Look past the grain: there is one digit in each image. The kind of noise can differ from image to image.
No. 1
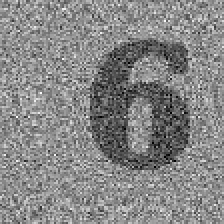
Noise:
low rank plus noise
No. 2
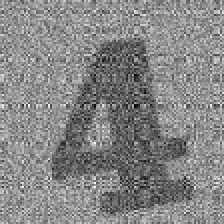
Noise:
low rank plus noise
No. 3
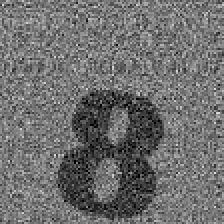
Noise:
low rank plus noise
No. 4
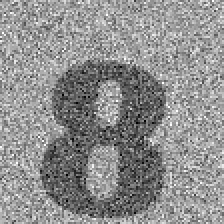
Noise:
independent entries
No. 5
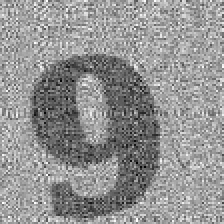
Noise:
low rank plus noise
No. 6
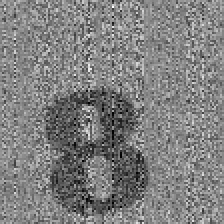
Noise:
columns of uneven size
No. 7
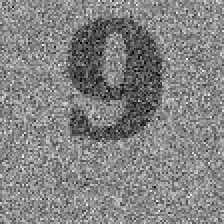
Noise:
independent entries
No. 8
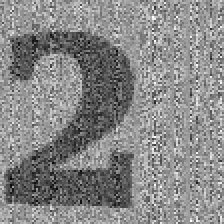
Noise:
columns of uneven size
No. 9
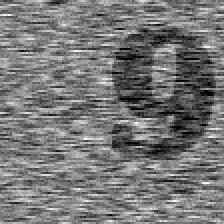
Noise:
streaked along the rows
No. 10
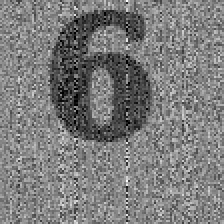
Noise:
columns of uneven size
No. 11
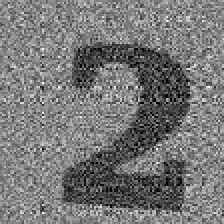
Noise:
low rank plus noise
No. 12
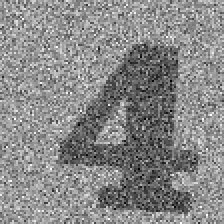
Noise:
independent entries
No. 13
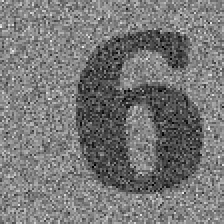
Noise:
independent entries
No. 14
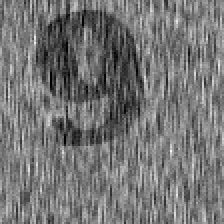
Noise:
streaked along the columns
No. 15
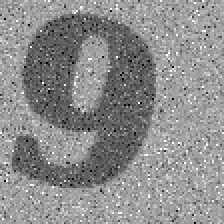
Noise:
heavy tails
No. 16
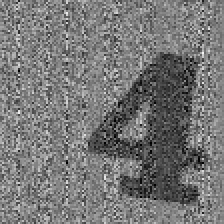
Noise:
columns of uneven size
